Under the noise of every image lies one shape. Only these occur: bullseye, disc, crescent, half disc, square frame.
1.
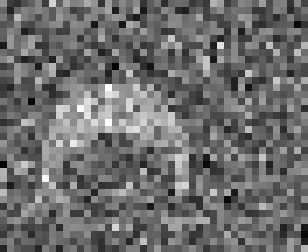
crescent
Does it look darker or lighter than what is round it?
lighter
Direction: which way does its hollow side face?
down
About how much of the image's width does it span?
half
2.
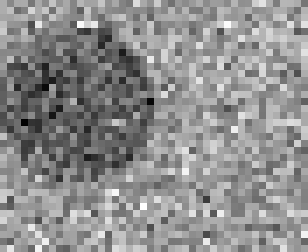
disc
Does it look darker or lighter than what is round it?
darker
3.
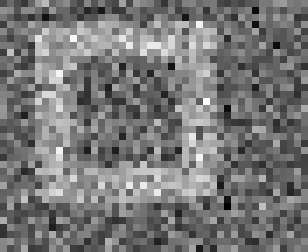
square frame
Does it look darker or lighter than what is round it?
lighter
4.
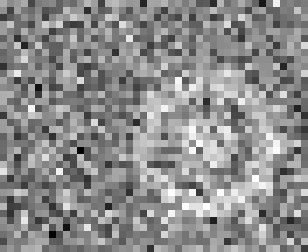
bullseye
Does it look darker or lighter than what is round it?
lighter
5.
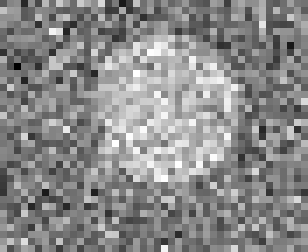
disc
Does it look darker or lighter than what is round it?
lighter
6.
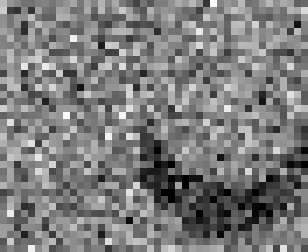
crescent
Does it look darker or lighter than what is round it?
darker
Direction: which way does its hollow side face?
up
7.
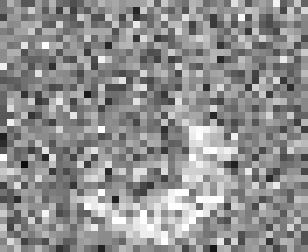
crescent
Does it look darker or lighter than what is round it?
lighter
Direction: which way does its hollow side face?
up and left
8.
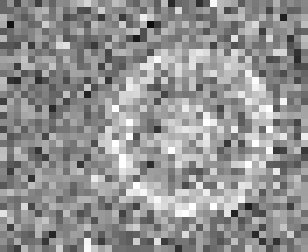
bullseye
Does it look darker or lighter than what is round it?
lighter
